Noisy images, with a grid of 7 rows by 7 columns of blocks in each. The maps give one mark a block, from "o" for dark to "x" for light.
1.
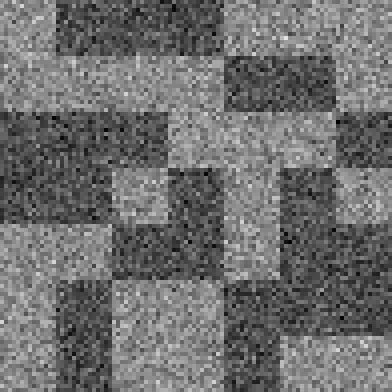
xoooxxx
xxxxoox
oooxxxo
ooxoxox
xxooxoo
xoxxooo
xoxxoxx
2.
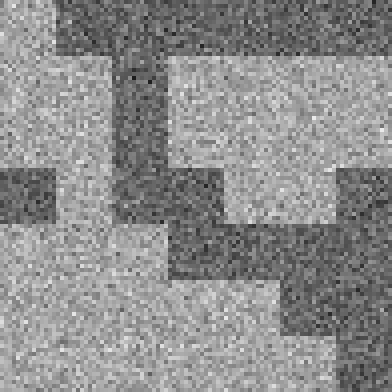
xoooooo
xxoxxxx
xxoxxxx
oxooxxo
xxxoooo
xxxxxoo
xxxxxxo
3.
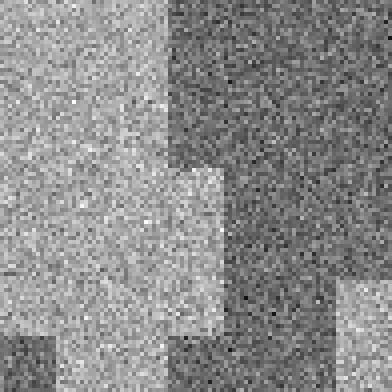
xxxoooo
xxxoooo
xxxoooo
xxxxooo
xxxxooo
xxxxoox
oxxooox
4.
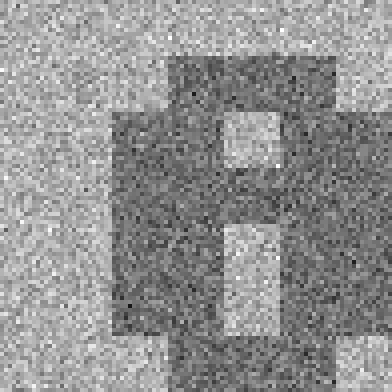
xxxxxxx
xxxooox
xxooxoo
xxooooo
xxooxoo
xxooxoo
xxxooox
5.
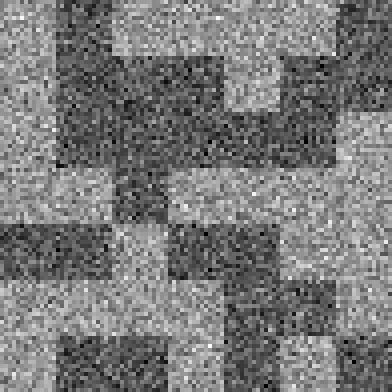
xoxxxxo
xoooxoo
xooooox
xxoxxxx
ooxooxx
xxxxoox
xooxoxo
